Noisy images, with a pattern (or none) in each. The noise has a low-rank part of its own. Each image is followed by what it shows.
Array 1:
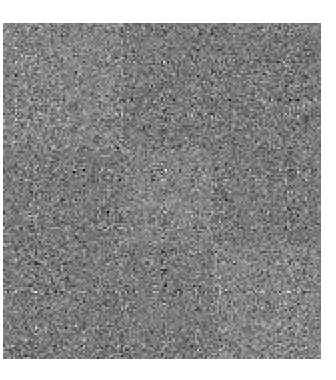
blocks along the diagonal
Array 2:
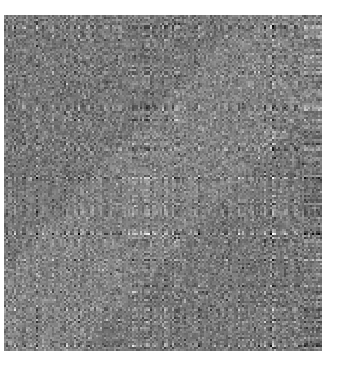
a diagonal band
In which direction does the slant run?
bottom left to top right
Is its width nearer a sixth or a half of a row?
a half
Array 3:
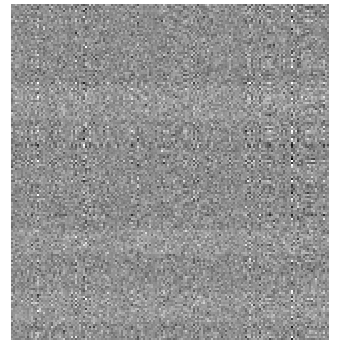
bands of rows
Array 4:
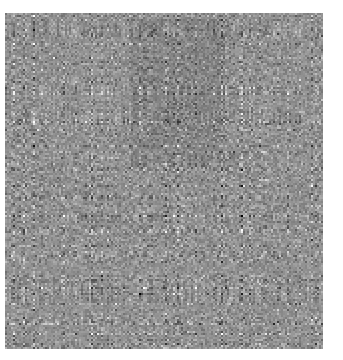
one block
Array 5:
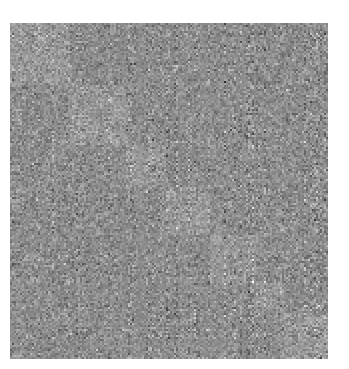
blocks along the diagonal
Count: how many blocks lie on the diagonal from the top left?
7
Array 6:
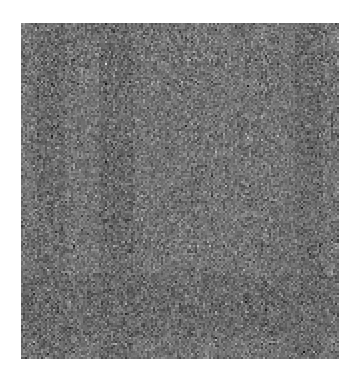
bands of rows crossing bands of columns
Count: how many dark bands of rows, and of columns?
1 and 3
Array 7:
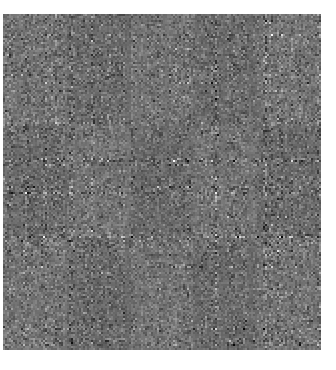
a checkerboard
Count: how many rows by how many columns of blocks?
3 by 5
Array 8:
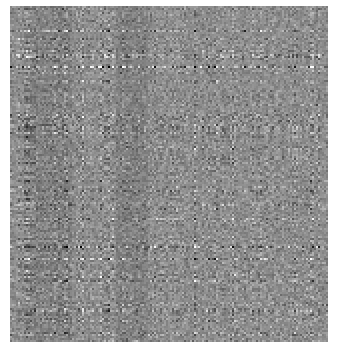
bands of columns
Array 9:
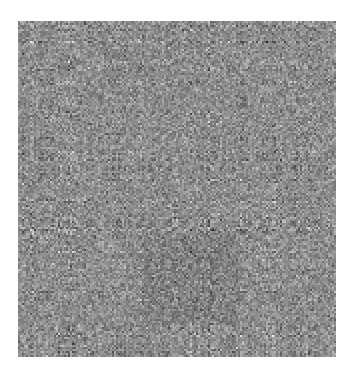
one block
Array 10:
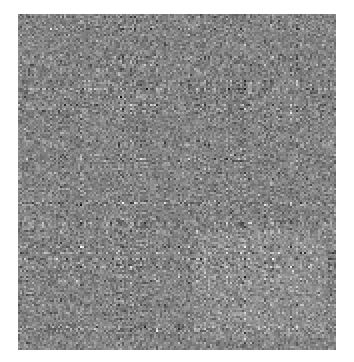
one block
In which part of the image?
bottom right
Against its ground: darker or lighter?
lighter
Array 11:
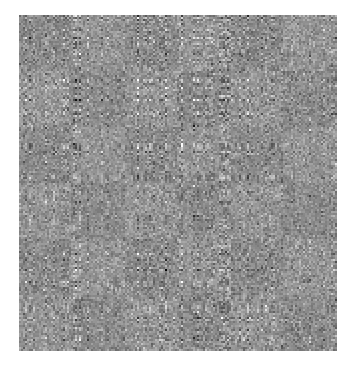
a checkerboard
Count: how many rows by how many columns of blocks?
6 by 6
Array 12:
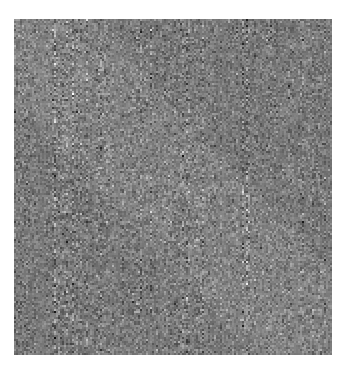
a diagonal band
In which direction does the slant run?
top left to bottom right
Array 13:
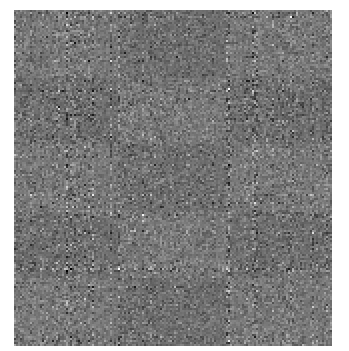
a checkerboard
